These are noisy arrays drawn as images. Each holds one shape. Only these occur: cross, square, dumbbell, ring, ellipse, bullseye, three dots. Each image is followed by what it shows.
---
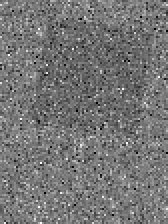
dark square
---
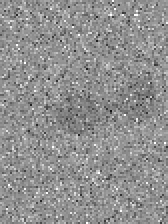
dark dumbbell
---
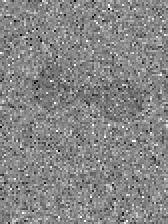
dark dumbbell
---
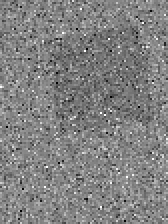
dark square
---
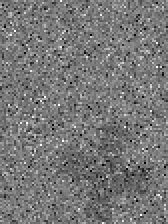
dark cross
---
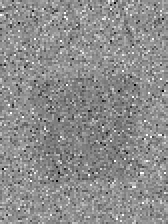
dark square
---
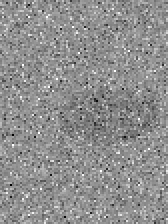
dark ellipse
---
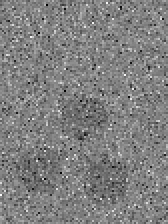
dark three dots
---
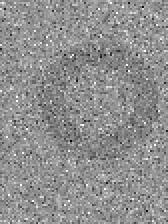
dark ring
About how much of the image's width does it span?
two thirds
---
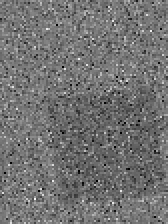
dark square
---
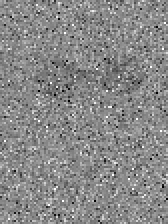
dark dumbbell
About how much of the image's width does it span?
two thirds
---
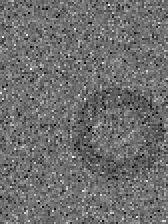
dark ring
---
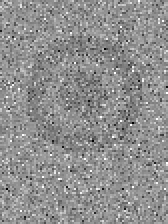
dark bullseye
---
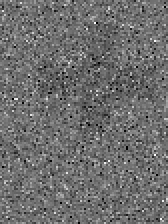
dark cross
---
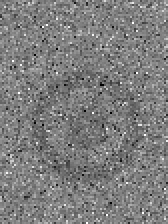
dark bullseye
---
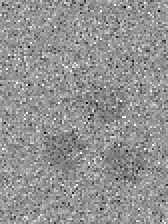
dark three dots
